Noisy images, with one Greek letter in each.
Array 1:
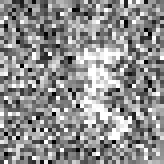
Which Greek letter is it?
xi
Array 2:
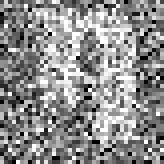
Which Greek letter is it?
eta
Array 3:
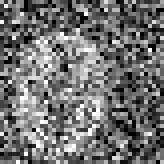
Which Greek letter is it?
theta
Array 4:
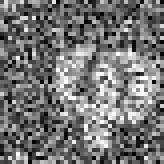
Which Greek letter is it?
phi
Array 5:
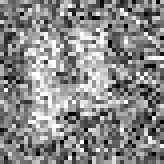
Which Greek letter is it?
mu
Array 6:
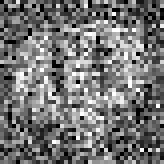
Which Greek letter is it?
phi
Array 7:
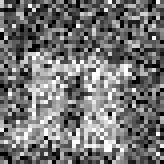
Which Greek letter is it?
pi
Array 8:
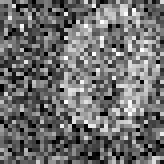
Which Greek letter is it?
theta
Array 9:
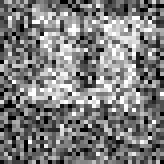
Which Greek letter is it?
pi
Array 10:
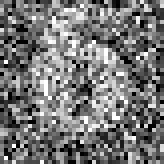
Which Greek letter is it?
delta
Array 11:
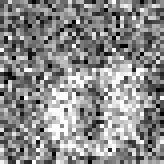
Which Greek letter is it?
sigma
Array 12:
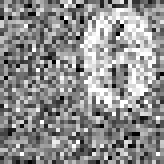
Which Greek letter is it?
theta
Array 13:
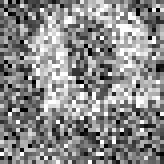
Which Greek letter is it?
omega
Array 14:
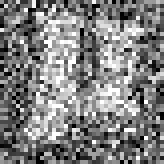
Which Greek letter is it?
mu
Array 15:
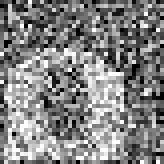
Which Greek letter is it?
omega
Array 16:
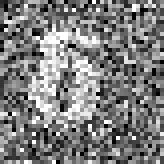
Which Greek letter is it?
delta
